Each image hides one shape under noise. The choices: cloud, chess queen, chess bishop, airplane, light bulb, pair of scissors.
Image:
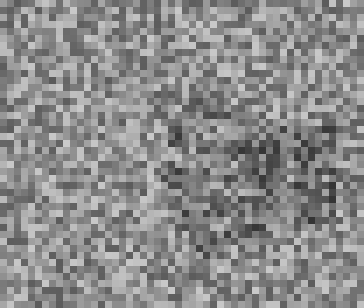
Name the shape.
chess queen
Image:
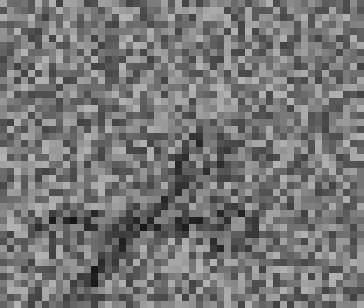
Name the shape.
pair of scissors
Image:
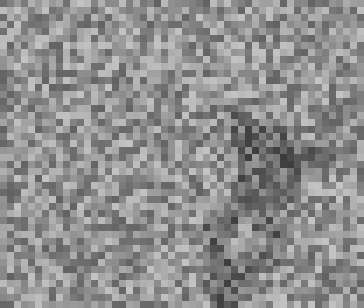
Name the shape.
chess bishop
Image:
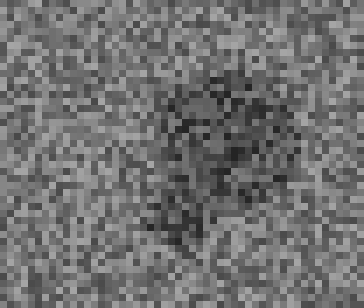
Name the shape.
light bulb
